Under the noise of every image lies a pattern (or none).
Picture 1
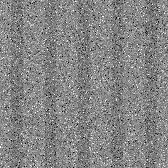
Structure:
vertical stripes
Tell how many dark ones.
5
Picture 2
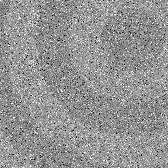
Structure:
rings round one point
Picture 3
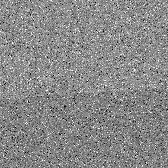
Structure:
a sharp edge
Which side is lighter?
top
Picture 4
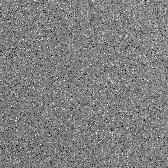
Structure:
a smooth slope
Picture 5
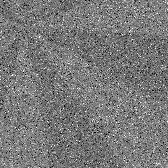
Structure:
spokes from one point
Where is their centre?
top left
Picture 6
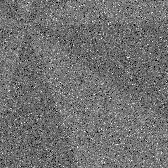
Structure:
spokes from one point
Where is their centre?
top left
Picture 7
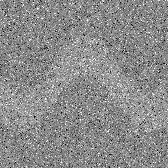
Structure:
a wavy band
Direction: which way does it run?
left to right
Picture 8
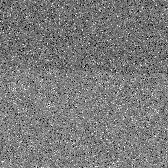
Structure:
a sharp edge
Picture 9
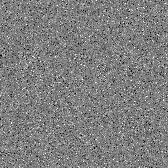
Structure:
only noise
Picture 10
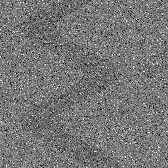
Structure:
a wavy band
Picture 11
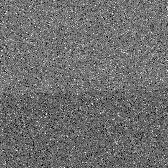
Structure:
a sharp edge
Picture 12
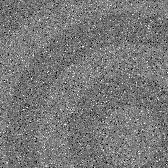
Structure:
rings round one point
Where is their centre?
bottom right
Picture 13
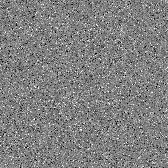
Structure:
only noise
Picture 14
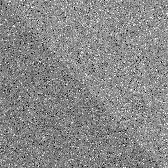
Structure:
a sharp edge
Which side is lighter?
top right
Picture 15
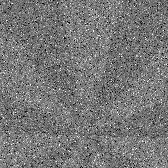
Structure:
spokes from one point
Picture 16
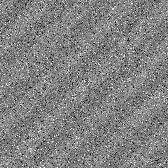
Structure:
diagonal stripes
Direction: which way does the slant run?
bottom left to top right
